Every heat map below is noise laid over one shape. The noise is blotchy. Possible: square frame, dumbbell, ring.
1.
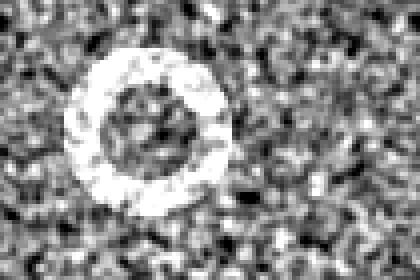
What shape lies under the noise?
ring
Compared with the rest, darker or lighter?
lighter
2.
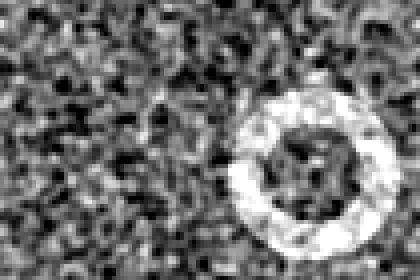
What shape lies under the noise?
ring
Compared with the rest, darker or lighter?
lighter
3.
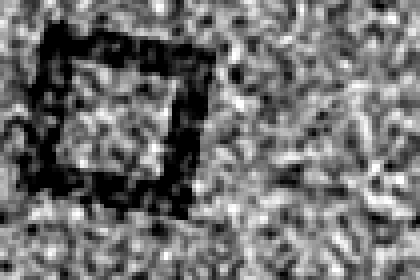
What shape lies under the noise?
square frame
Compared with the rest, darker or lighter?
darker
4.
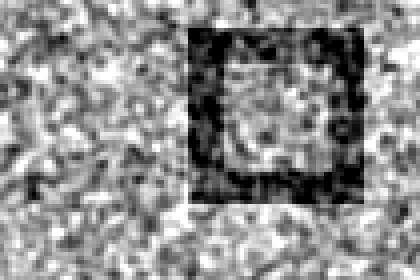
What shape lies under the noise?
square frame
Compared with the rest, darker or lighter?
darker
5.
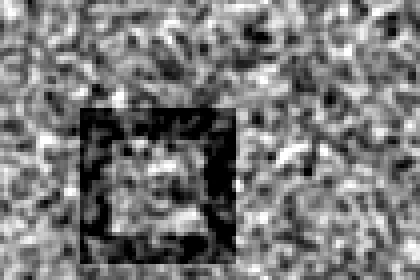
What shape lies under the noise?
square frame
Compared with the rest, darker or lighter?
darker
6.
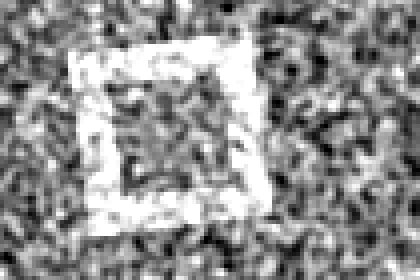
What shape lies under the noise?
square frame
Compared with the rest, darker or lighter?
lighter
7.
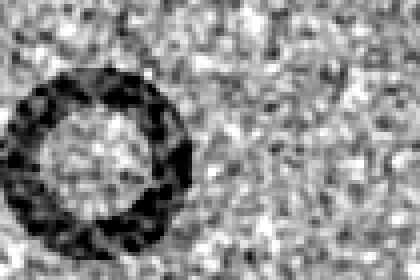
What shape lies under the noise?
ring
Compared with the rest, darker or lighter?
darker
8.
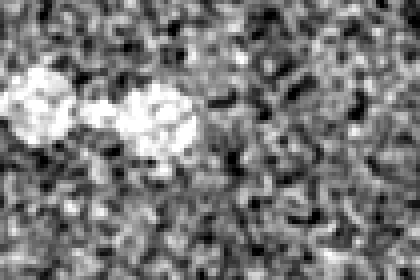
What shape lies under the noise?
dumbbell
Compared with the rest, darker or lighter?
lighter
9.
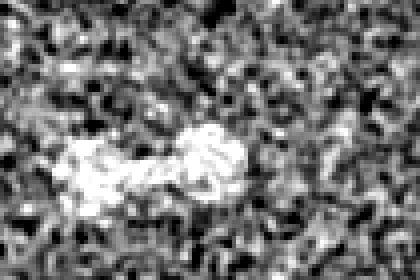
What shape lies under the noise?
dumbbell
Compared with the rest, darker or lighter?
lighter
